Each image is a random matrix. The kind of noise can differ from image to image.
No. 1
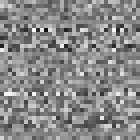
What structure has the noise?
rows of uneven size
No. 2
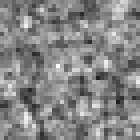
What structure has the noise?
blotchy
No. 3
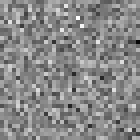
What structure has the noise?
independent entries
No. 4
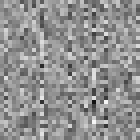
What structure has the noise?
columns of uneven size
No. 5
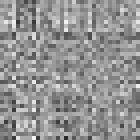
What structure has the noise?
low rank plus noise
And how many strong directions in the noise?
one
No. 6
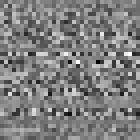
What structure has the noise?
rows of uneven size
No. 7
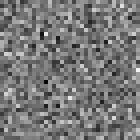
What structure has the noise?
independent entries
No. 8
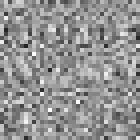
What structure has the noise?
low rank plus noise
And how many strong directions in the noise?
three or four
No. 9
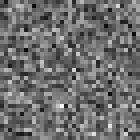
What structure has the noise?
low rank plus noise
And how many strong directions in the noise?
three or four
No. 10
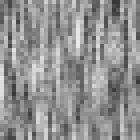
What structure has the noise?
streaked along the columns
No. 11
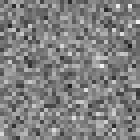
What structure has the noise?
independent entries
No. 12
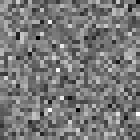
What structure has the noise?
independent entries
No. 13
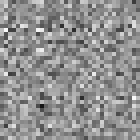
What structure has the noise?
low rank plus noise
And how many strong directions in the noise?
two
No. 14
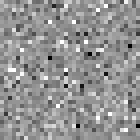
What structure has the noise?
heavy tails
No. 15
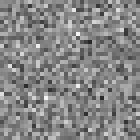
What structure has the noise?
independent entries
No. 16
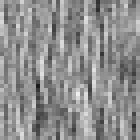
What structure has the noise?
streaked along the columns
